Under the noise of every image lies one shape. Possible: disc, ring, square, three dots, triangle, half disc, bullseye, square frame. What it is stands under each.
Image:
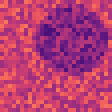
disc
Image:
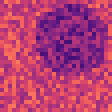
disc
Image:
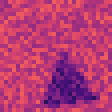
triangle
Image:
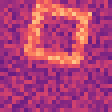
square frame
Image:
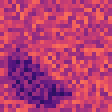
half disc
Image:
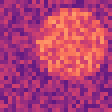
disc
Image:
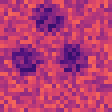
three dots
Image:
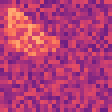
half disc
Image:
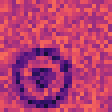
bullseye
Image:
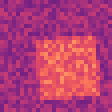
square
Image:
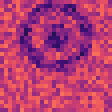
bullseye
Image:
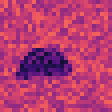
half disc
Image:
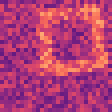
square frame
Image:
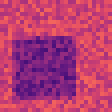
square
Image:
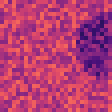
half disc
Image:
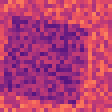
square
